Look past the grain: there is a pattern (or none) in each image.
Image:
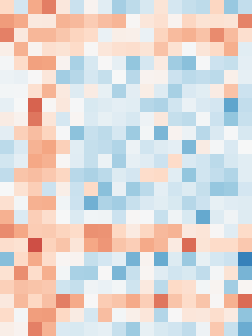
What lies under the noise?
bands of rows crossing bands of columns
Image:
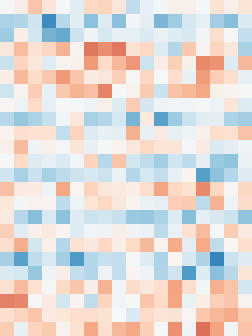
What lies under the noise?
bands of rows
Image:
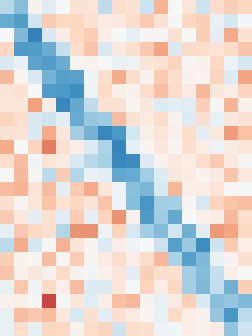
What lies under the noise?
a diagonal band
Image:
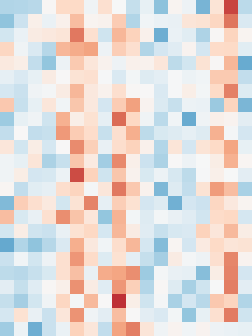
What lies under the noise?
bands of columns
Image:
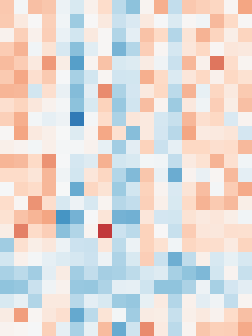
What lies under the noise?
bands of rows crossing bands of columns
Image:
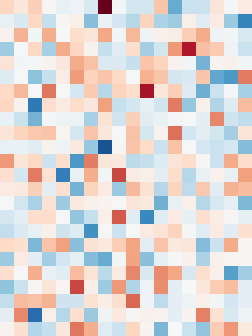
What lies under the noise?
only noise
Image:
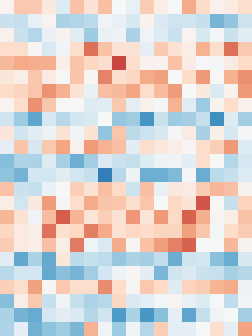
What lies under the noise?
bands of rows
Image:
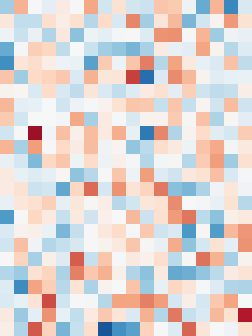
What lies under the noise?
only noise
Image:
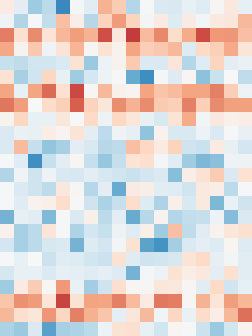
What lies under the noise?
bands of rows
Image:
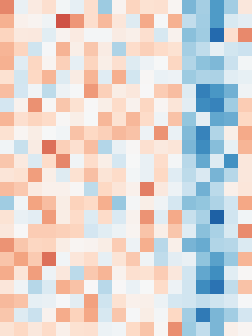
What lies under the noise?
one band of columns
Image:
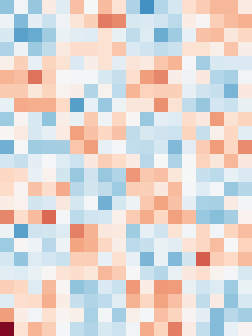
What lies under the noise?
a checkerboard
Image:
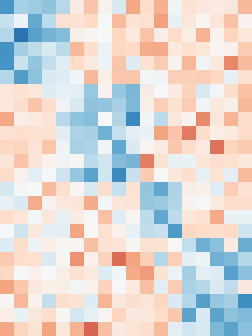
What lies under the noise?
blocks along the diagonal
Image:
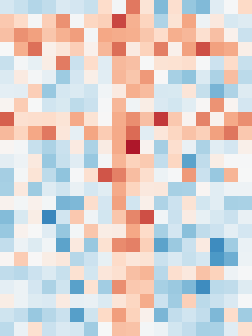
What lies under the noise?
bands of rows crossing bands of columns
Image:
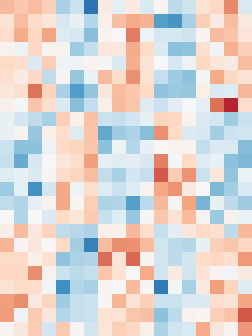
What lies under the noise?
a checkerboard
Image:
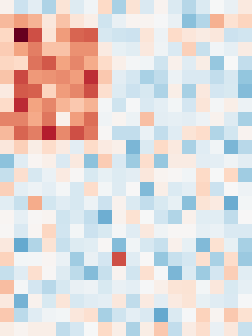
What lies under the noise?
one block
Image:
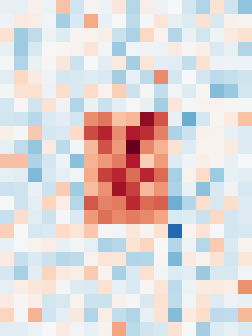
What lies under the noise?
one block
